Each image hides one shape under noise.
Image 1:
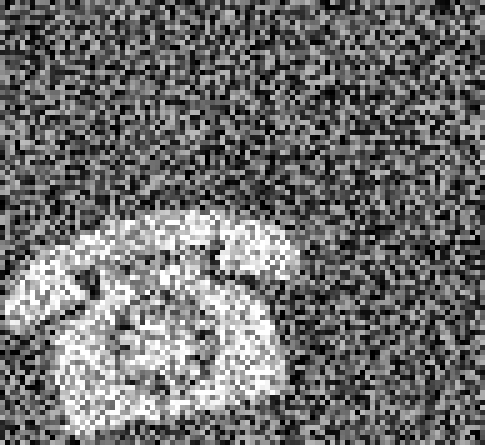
telephone
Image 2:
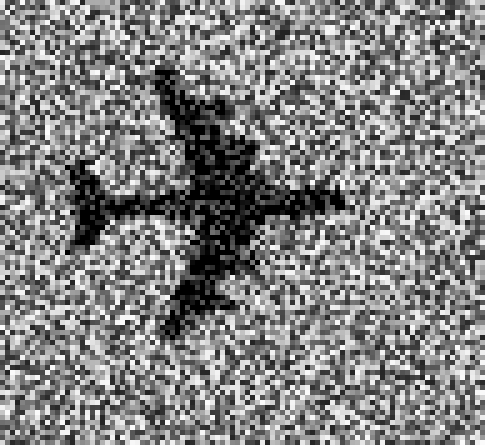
airplane
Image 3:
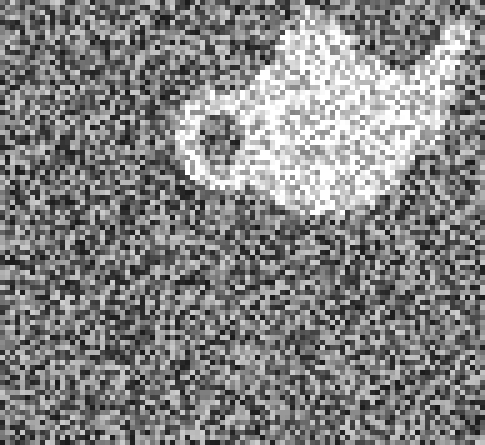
teapot
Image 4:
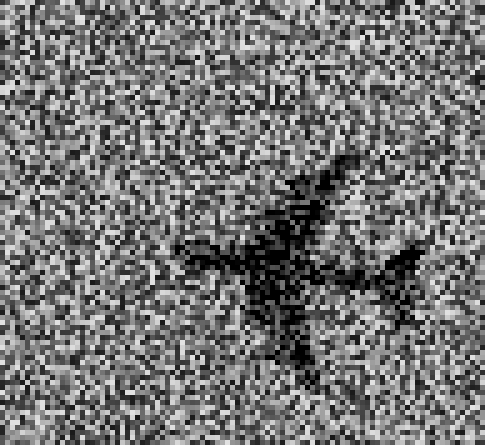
airplane
